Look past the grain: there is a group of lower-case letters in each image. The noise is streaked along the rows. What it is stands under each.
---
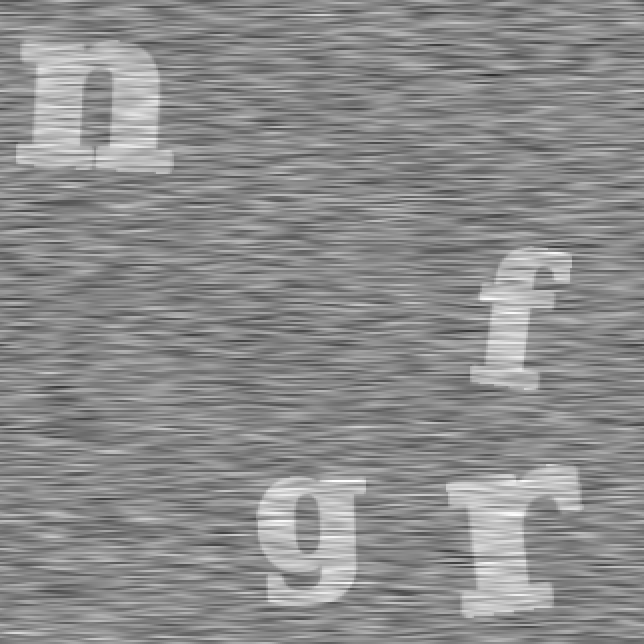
top left: n; middle right: f; bottom middle: g; bottom right: r
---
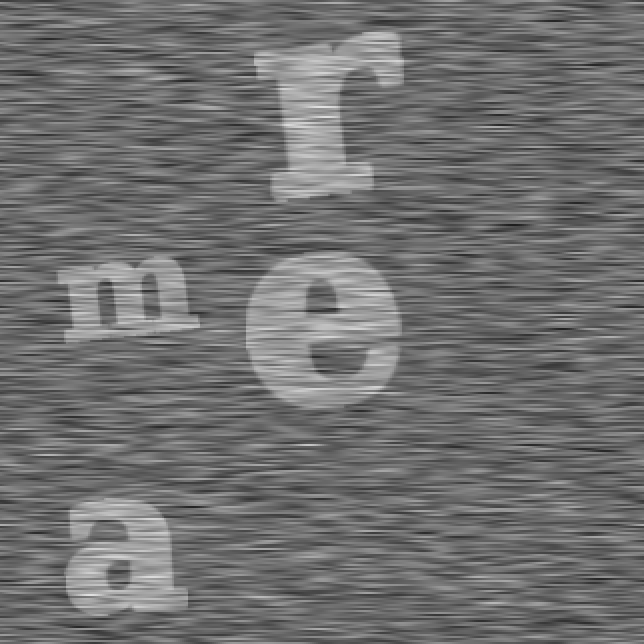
top middle: r; middle left: m; centre: e; bottom left: a
